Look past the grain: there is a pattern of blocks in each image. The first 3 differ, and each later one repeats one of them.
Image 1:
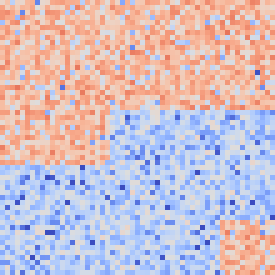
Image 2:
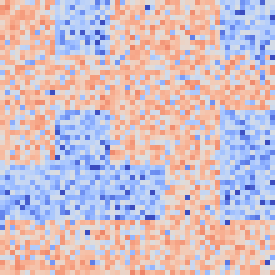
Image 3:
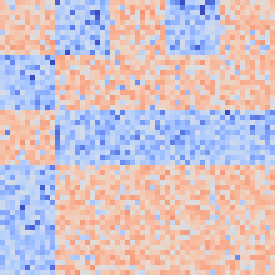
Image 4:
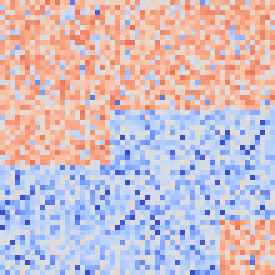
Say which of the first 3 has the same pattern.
1
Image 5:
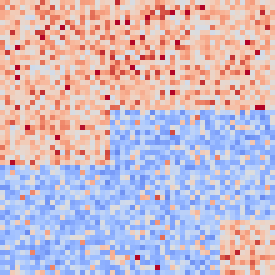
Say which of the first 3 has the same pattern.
1
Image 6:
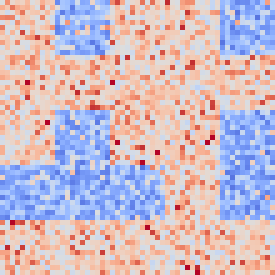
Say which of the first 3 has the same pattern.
2
